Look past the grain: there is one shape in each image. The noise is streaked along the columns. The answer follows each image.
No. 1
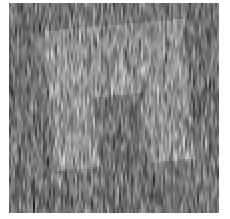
square with a notch
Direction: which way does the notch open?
down
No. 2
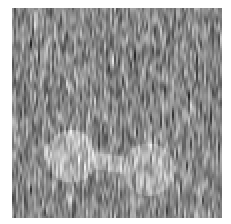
dumbbell
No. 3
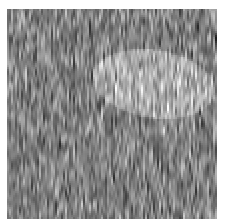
ellipse
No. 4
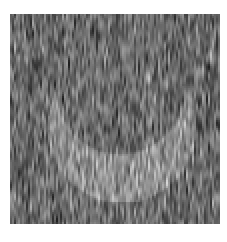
crescent
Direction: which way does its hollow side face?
up
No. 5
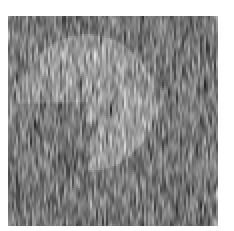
disc with a wedge cut out
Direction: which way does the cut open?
down and left
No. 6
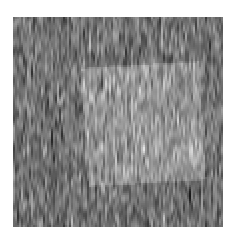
square
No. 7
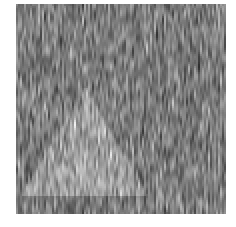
triangle
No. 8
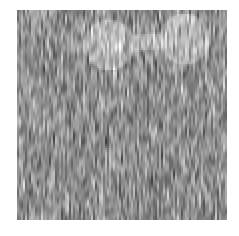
dumbbell
